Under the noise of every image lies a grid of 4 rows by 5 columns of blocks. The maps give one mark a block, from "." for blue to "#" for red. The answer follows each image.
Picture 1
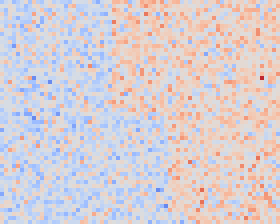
. . # # #
. . # # #
. . . # #
. . . # #
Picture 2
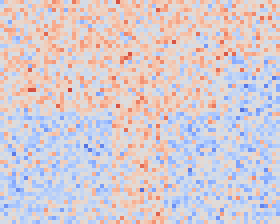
# # # # #
# # # # .
. . # . .
. . # . .
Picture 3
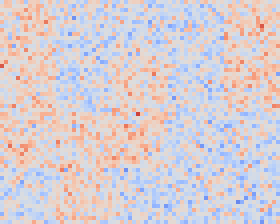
# . . . #
# . # . #
# # # . .
. # . . .
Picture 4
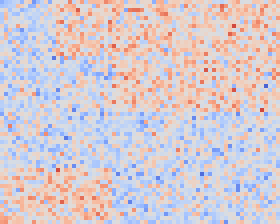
. # # # #
. . # # #
. . . . .
# # . . .
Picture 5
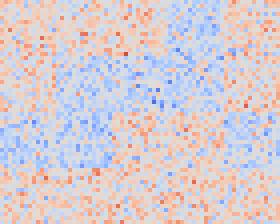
# # # . #
# . . . #
. . # # .
# # # # #
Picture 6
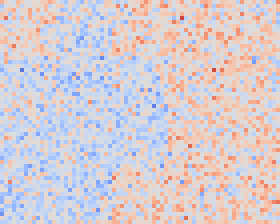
# . # # #
. . . # #
. . . # #
. . # # #
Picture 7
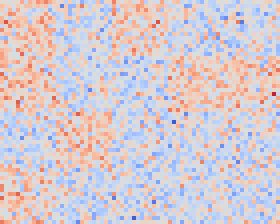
# . # . .
# . . # #
. # . . .
# . . . .
